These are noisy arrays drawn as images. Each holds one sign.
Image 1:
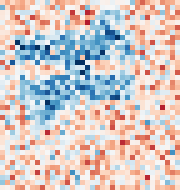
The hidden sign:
not-equal sign
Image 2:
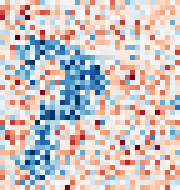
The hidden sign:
question mark
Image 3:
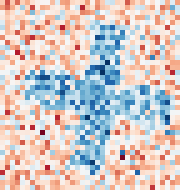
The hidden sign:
plus sign
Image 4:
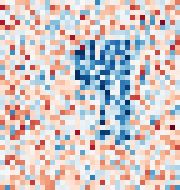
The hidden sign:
pilcrow
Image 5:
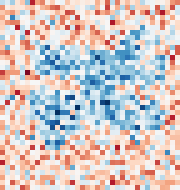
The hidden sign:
not-equal sign
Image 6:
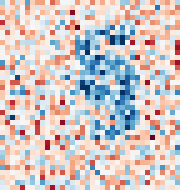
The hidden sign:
section sign
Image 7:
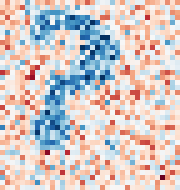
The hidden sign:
question mark
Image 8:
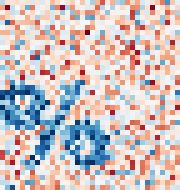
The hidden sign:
percent sign
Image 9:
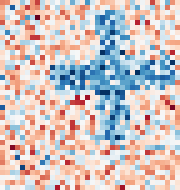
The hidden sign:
plus sign
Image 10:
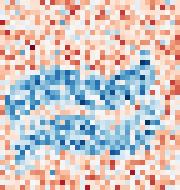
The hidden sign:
approximately sign
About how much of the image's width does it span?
nearly all
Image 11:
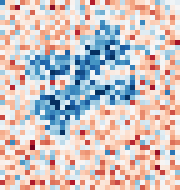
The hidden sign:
not-equal sign
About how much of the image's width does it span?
two thirds
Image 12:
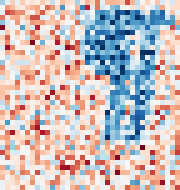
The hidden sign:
pilcrow
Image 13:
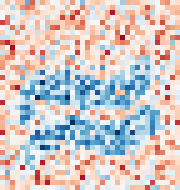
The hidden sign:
approximately sign
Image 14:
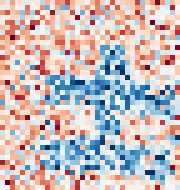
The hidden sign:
plus-minus sign
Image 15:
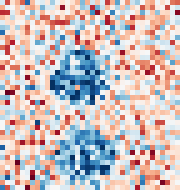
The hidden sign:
colon
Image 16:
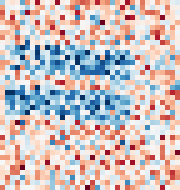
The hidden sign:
equals sign
